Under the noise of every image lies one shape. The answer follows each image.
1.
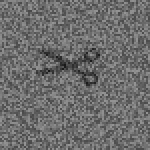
dark pair of scissors, centre
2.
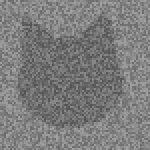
dark cat's head
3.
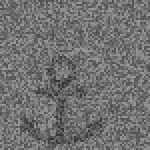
dark anchor
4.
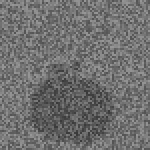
dark apple
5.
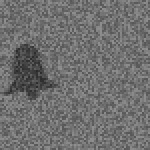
dark bell, middle left
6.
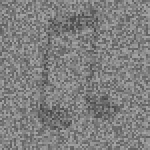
dark pair of musical notes
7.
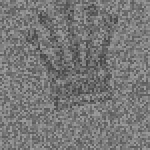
dark chess queen
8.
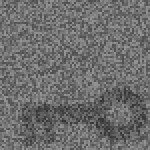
dark key
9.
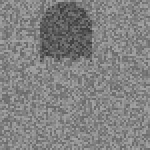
dark ghost, top middle
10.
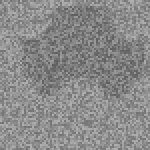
dark car
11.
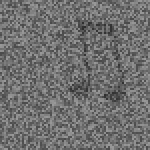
dark pair of musical notes
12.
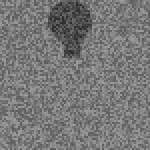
dark light bulb, top middle
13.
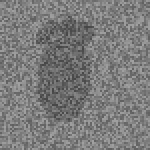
dark footprint
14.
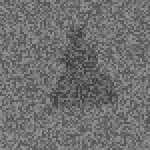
dark chess pawn
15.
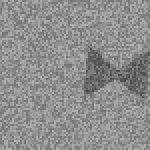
dark bow tie, middle right
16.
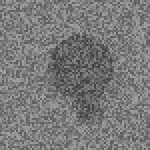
dark light bulb
